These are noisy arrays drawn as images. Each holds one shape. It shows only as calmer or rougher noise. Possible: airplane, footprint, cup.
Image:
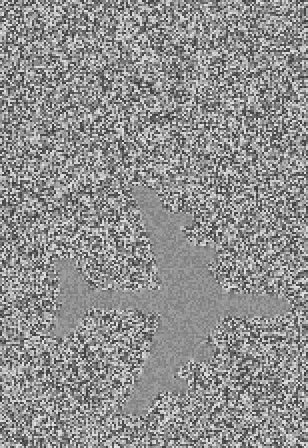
airplane
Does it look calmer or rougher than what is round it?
calmer
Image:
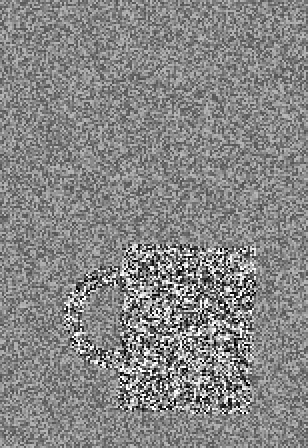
cup
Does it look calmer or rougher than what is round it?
rougher
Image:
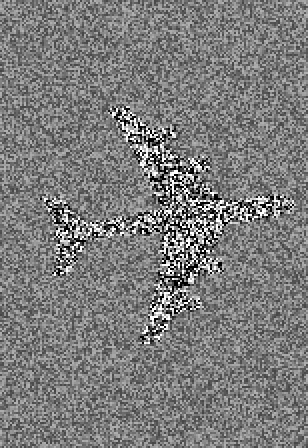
airplane
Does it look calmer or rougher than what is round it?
rougher
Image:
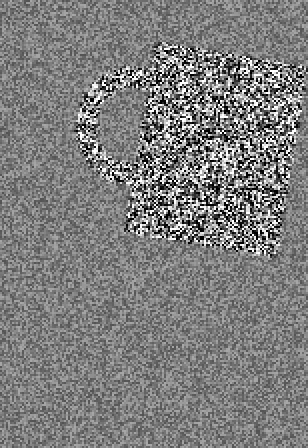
cup
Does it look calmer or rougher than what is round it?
rougher
